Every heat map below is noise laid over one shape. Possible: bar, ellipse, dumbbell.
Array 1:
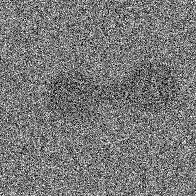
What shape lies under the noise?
dumbbell
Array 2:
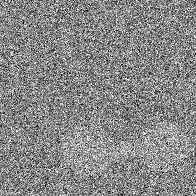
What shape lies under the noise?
dumbbell
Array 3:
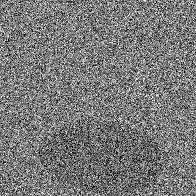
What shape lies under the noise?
ellipse
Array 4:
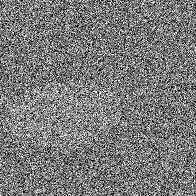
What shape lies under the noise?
ellipse
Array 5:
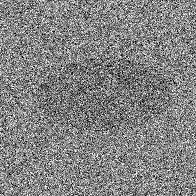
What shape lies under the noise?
ellipse
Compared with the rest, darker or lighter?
darker
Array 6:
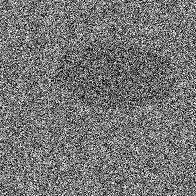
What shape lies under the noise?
ellipse
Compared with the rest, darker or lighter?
darker
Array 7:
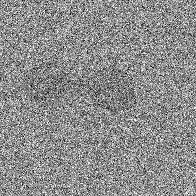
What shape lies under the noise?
dumbbell
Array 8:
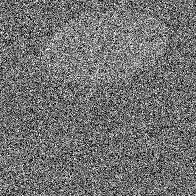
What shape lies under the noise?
ellipse
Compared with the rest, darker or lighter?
lighter
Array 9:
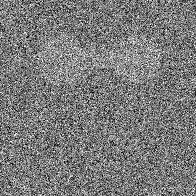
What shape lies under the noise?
dumbbell
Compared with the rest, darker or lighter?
lighter
